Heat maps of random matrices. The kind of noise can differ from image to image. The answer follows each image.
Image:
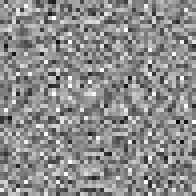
low rank plus noise
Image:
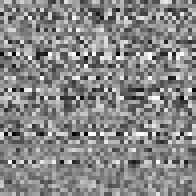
rows of uneven size
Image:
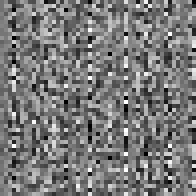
columns of uneven size
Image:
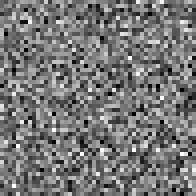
independent entries
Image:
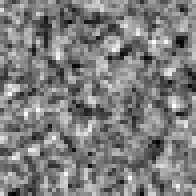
blotchy
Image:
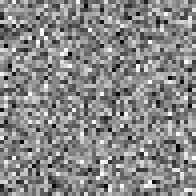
independent entries
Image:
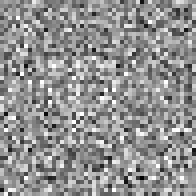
low rank plus noise
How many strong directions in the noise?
five to eight
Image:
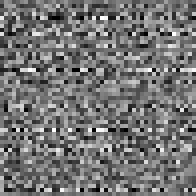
rows of uneven size
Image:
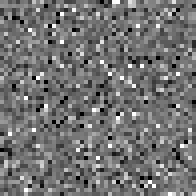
heavy tails
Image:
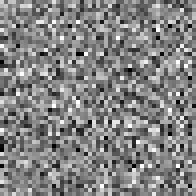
low rank plus noise
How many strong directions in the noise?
three or four
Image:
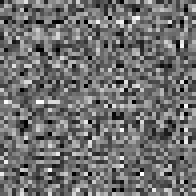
low rank plus noise
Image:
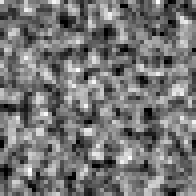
blotchy
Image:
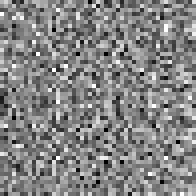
low rank plus noise
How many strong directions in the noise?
three or four
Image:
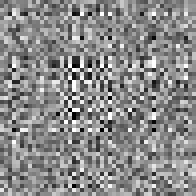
low rank plus noise
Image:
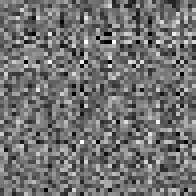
low rank plus noise
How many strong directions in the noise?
three or four
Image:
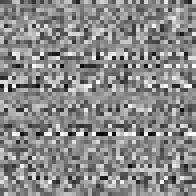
rows of uneven size
